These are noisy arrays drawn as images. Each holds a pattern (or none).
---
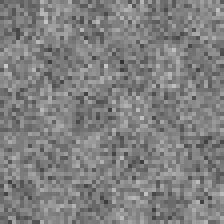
a checkerboard
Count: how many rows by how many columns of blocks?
5 by 6
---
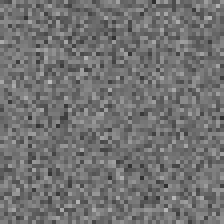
only noise
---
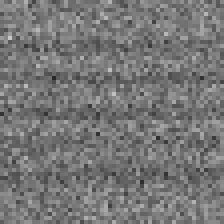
bands of rows
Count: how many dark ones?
5
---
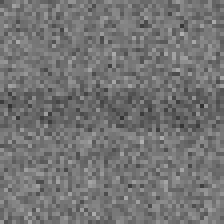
one band of rows
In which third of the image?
middle
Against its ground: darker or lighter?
darker
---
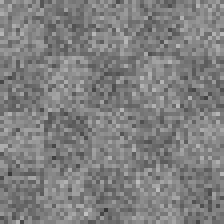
a checkerboard
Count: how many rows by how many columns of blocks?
4 by 5
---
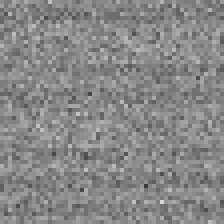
bands of rows
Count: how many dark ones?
6
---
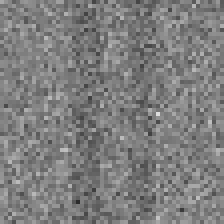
bands of columns
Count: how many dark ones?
2
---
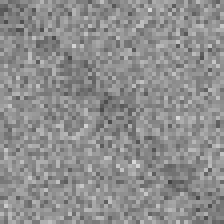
blocks along the diagonal
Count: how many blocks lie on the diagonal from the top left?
7
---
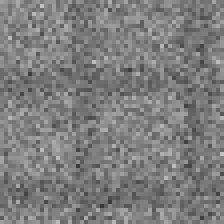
bands of rows crossing bands of columns
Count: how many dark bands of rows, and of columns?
2 and 2
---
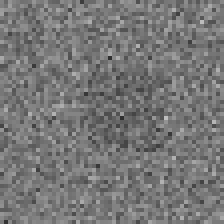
one block
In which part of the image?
centre
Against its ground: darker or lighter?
darker
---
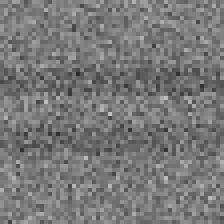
bands of rows
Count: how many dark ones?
2
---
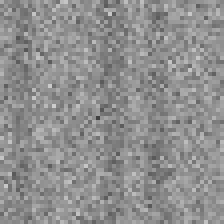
bands of columns
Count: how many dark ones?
3
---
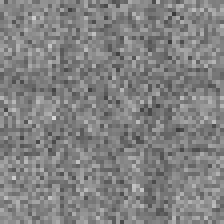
bands of rows crossing bands of columns
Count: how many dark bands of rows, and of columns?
2 and 3
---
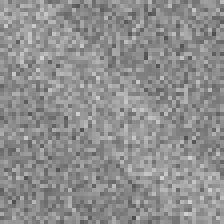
a diagonal band
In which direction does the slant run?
top left to bottom right
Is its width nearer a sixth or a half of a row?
a half
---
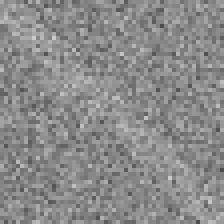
a diagonal band
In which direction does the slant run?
top left to bottom right
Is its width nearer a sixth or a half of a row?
a sixth
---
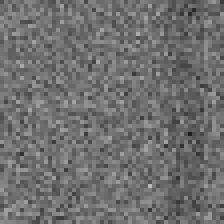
one band of columns
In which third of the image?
right
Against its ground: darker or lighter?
darker
